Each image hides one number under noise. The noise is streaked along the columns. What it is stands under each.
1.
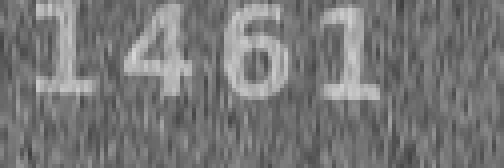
1461
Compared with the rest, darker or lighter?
lighter
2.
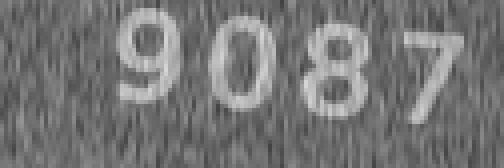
9087
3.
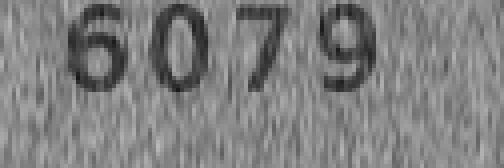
6079
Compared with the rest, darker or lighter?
darker
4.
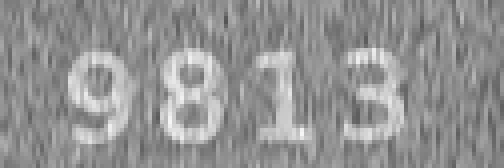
9813
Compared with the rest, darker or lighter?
lighter
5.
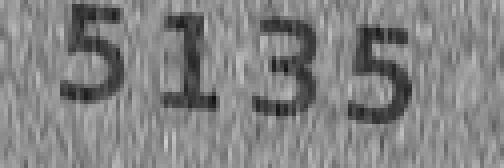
5135
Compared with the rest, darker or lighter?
darker
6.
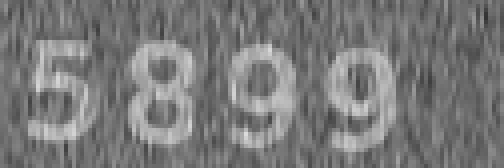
5899
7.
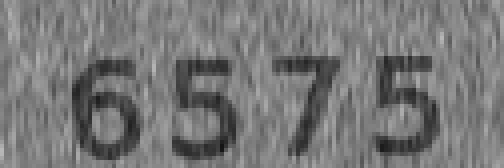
6575
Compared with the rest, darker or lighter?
darker
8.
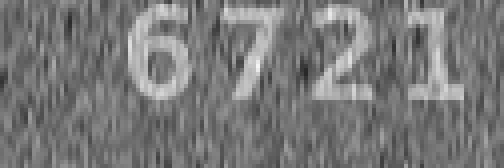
6721
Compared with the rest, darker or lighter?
lighter
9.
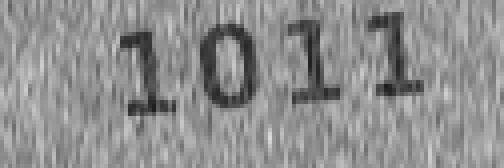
1011
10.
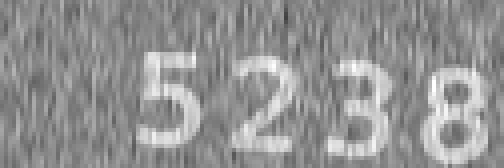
5238
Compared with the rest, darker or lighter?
lighter
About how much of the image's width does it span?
two thirds
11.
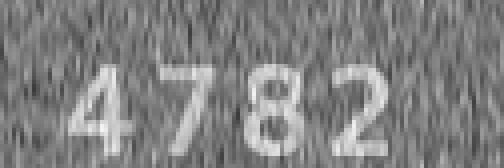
4782
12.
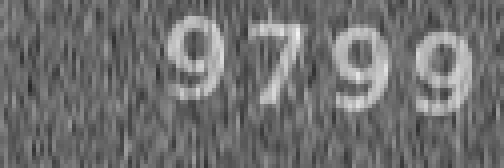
9799
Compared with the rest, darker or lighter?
lighter
